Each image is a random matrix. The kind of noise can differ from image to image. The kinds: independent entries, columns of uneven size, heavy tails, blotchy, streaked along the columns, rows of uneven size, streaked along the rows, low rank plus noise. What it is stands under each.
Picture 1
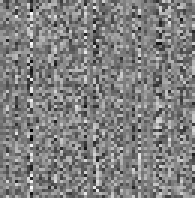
columns of uneven size
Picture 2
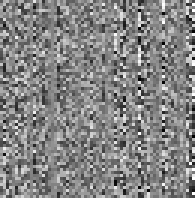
columns of uneven size
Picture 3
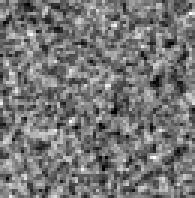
blotchy
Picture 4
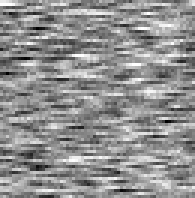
streaked along the rows
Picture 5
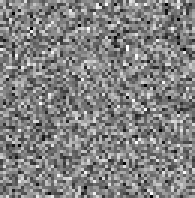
independent entries
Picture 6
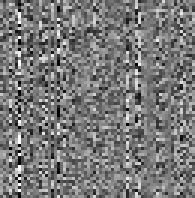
columns of uneven size
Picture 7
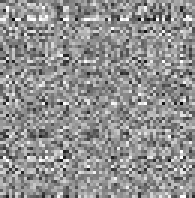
low rank plus noise
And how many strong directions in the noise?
three or four
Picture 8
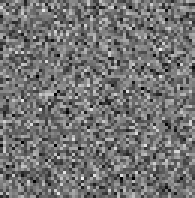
independent entries
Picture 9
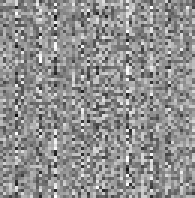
columns of uneven size
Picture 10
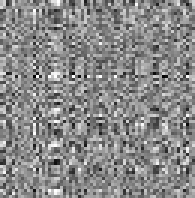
low rank plus noise
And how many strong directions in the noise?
two
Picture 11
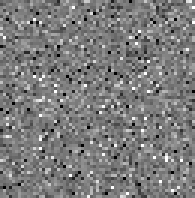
heavy tails
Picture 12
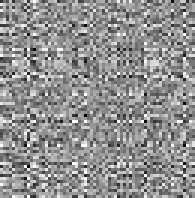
low rank plus noise
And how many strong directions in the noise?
two
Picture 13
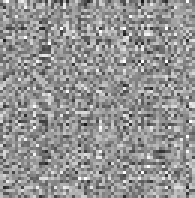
low rank plus noise
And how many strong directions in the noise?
five to eight
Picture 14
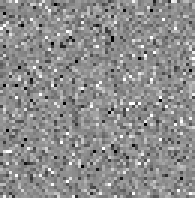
heavy tails
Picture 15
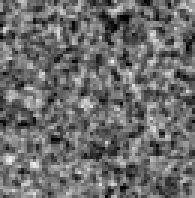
blotchy
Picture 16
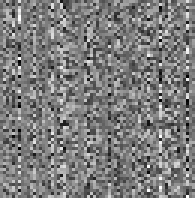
columns of uneven size
